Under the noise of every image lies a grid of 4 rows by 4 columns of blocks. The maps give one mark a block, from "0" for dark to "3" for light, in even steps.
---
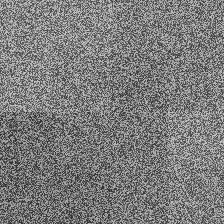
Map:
3 3 2 2
3 2 1 2
0 1 1 3
0 0 1 2
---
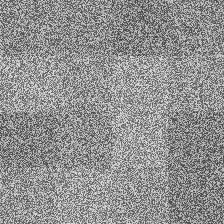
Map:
1 1 0 1
3 2 3 2
0 1 3 0
2 3 2 0
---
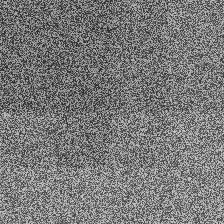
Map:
0 0 1 2
0 0 1 2
2 1 2 3
3 3 3 3
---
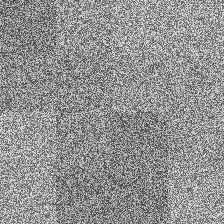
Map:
0 2 3 3
1 1 2 2
3 1 0 2
3 0 0 3
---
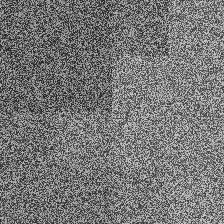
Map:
0 0 1 3
0 0 3 3
1 2 3 3
1 1 2 3
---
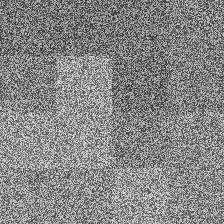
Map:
0 0 0 1
1 3 0 1
3 3 1 2
2 2 3 2
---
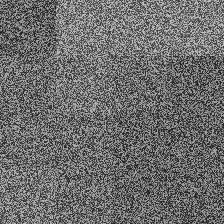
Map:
0 3 3 3
1 2 1 0
1 1 0 0
2 1 0 0
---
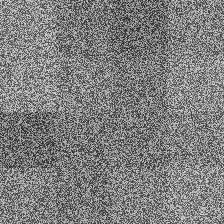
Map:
3 1 0 2
3 2 1 3
0 1 1 2
2 1 2 3
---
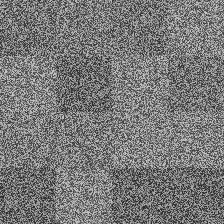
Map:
1 2 1 3
3 0 3 1
2 2 3 3
0 3 0 0
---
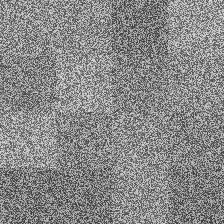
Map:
2 2 0 3
1 3 1 2
3 1 2 1
0 0 2 0
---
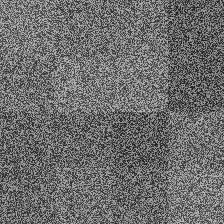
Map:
3 2 2 0
2 3 3 0
1 1 0 2
1 2 1 3
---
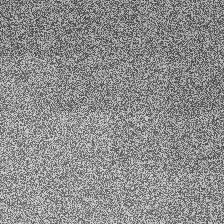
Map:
0 0 0 0
2 1 1 0
3 3 2 1
3 3 3 2
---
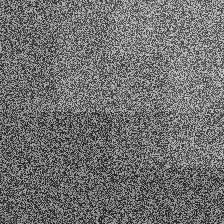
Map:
1 2 3 3
1 2 2 3
0 0 1 2
0 0 0 0
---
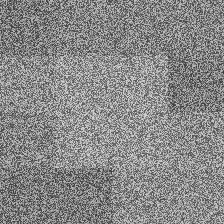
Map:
0 1 1 1
2 3 3 0
1 3 3 2
0 0 2 2
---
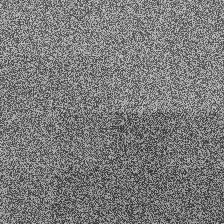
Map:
3 3 3 3
2 2 3 3
2 1 0 1
1 0 0 0
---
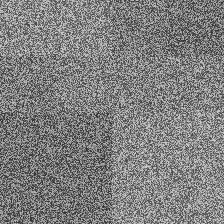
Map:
3 3 1 0
1 2 2 2
0 0 3 3
0 0 3 3
